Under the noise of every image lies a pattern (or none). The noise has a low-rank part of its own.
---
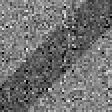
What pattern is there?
a diagonal band
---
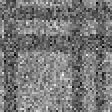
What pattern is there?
bands of rows crossing bands of columns
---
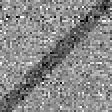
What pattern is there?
a diagonal band
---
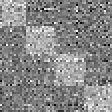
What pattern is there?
blocks along the diagonal
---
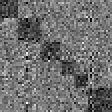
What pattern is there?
blocks along the diagonal
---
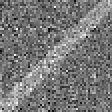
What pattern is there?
a diagonal band
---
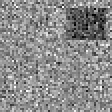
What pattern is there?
one block
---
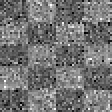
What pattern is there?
a checkerboard
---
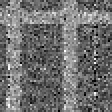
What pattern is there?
bands of rows crossing bands of columns
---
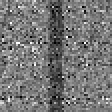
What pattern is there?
one band of columns
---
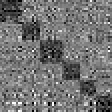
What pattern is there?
blocks along the diagonal
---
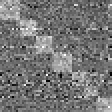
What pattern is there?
blocks along the diagonal
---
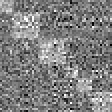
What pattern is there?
blocks along the diagonal
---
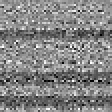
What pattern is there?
bands of rows
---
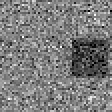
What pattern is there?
one block
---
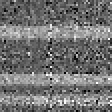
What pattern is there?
bands of rows
